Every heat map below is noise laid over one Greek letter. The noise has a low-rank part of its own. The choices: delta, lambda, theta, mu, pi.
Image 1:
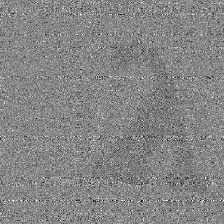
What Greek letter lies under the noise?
lambda
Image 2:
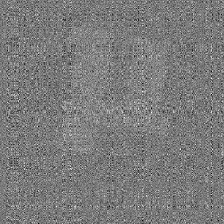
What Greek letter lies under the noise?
mu
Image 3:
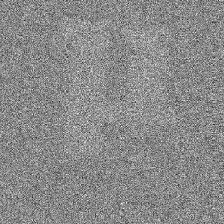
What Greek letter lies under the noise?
mu
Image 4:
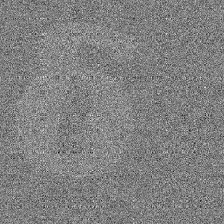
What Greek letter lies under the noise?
delta
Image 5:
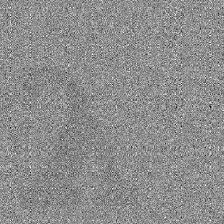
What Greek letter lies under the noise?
lambda
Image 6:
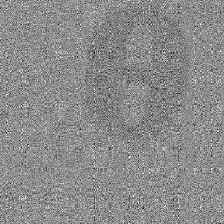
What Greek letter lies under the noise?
theta
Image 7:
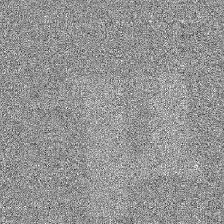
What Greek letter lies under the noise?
mu
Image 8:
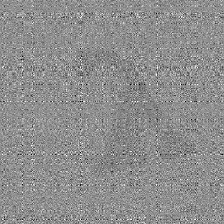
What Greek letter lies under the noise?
lambda
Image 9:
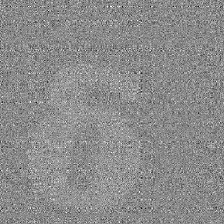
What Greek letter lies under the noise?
delta
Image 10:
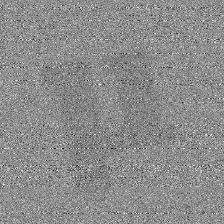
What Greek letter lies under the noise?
mu
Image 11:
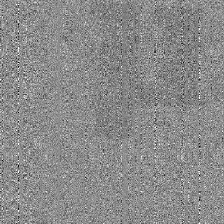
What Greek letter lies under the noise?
mu
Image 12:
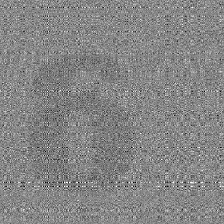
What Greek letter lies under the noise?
delta
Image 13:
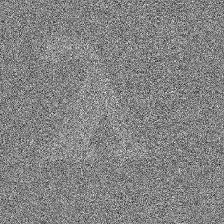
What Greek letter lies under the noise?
lambda
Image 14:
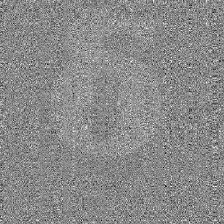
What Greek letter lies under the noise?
delta
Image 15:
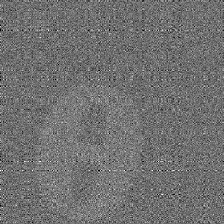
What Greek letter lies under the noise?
theta
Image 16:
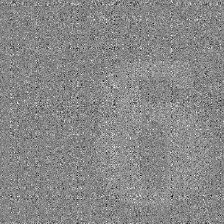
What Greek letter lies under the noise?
delta
